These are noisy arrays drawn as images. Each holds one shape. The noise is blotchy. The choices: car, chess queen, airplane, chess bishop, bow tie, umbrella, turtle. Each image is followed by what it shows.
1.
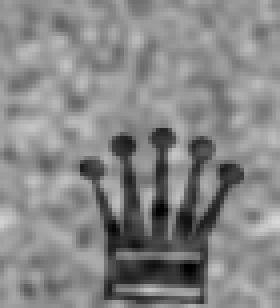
dark chess queen
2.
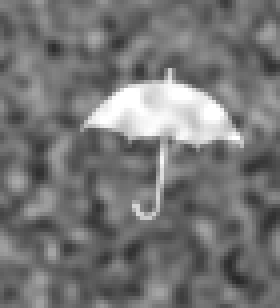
light umbrella
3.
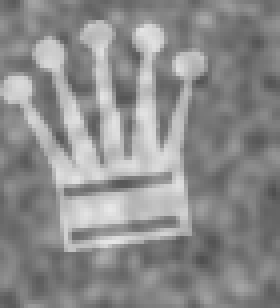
light chess queen
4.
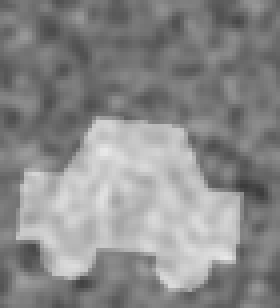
light car
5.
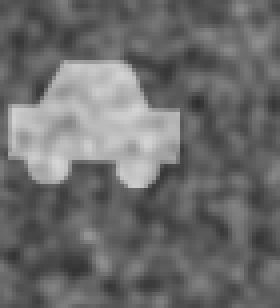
light car
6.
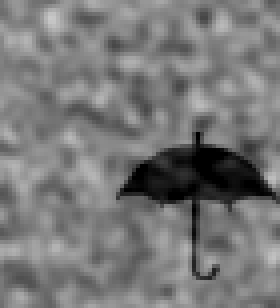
dark umbrella
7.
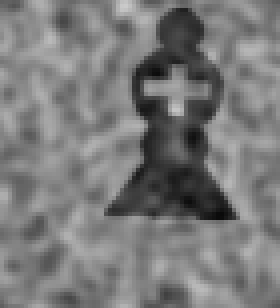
dark chess bishop
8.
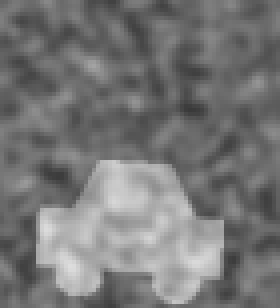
light car
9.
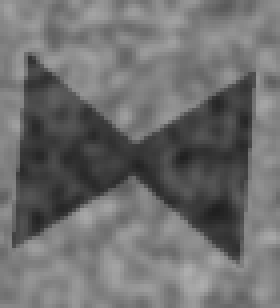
dark bow tie
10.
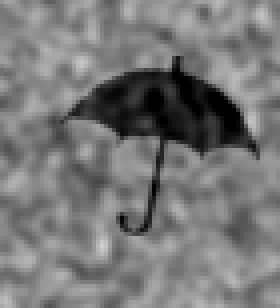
dark umbrella
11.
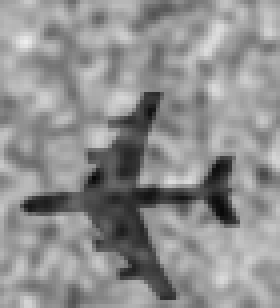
dark airplane
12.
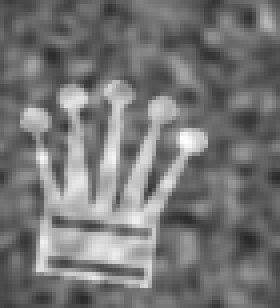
light chess queen
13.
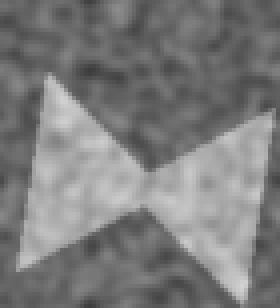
light bow tie
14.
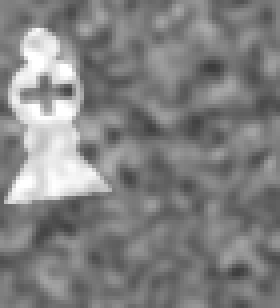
light chess bishop
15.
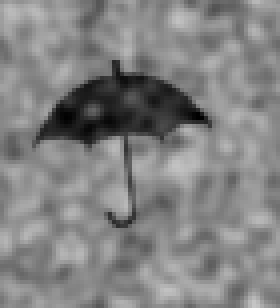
dark umbrella
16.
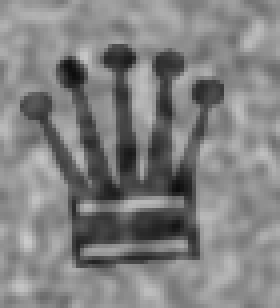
dark chess queen
